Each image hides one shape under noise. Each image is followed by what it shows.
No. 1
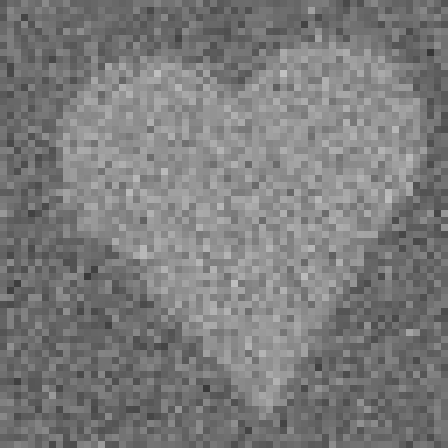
light heart
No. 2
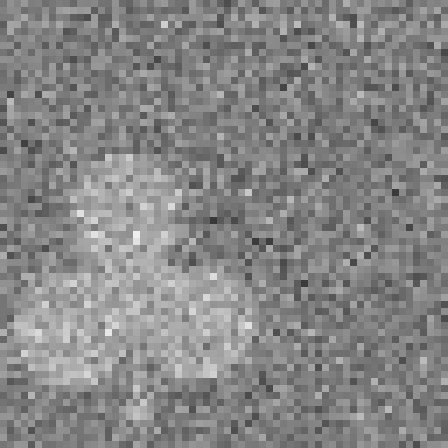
light club
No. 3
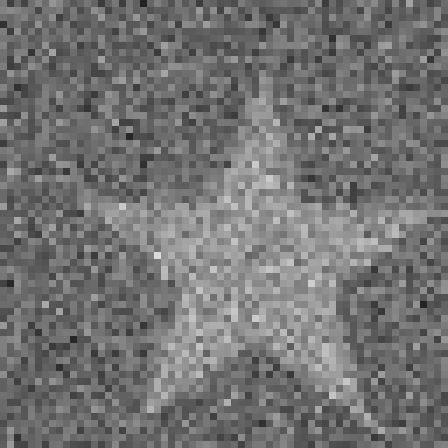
light star
